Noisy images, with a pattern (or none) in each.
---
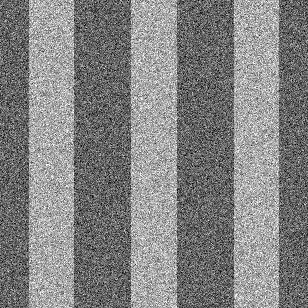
vertical stripes
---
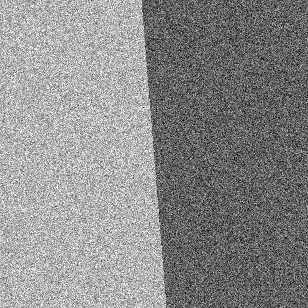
a sharp edge
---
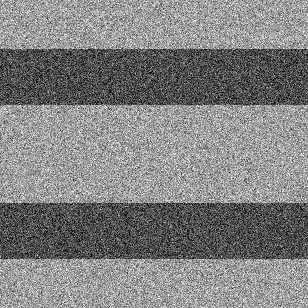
horizontal stripes
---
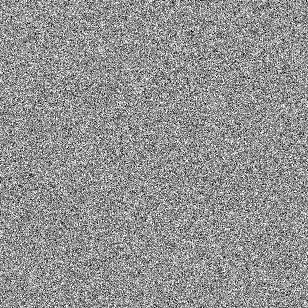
only noise
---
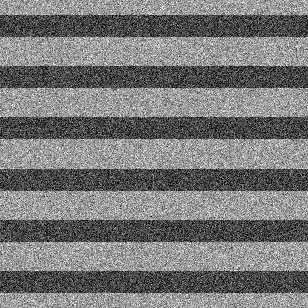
horizontal stripes
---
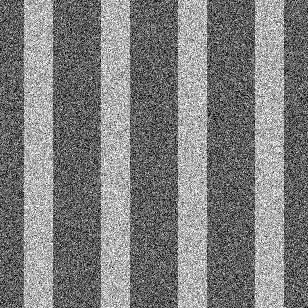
vertical stripes
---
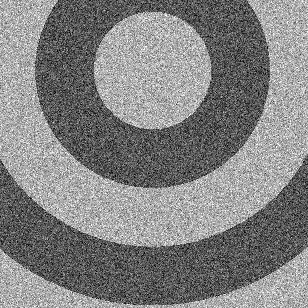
rings round one point
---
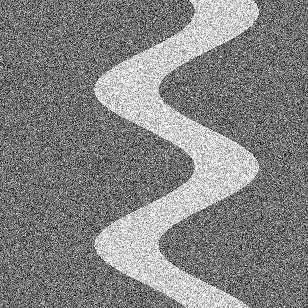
a wavy band
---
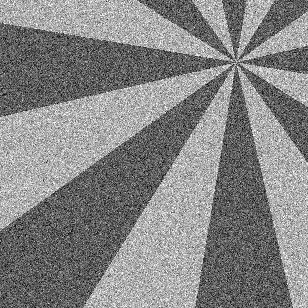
spokes from one point
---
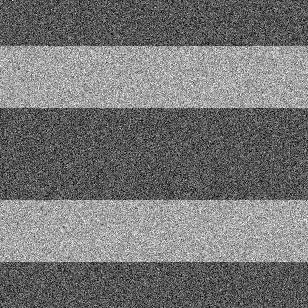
horizontal stripes
